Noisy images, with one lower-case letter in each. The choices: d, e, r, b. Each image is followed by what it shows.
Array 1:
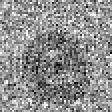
e
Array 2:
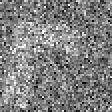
r
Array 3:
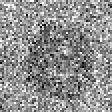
e
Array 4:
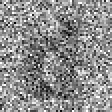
d
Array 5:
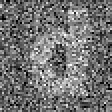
d
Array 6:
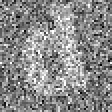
d
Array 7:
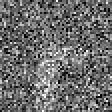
r
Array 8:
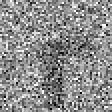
r
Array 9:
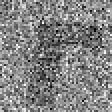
r
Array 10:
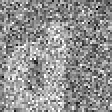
d
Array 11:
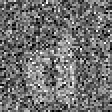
d
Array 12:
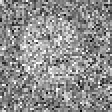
e
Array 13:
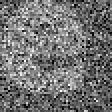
e
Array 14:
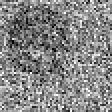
e
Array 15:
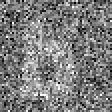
b
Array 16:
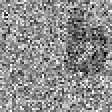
b
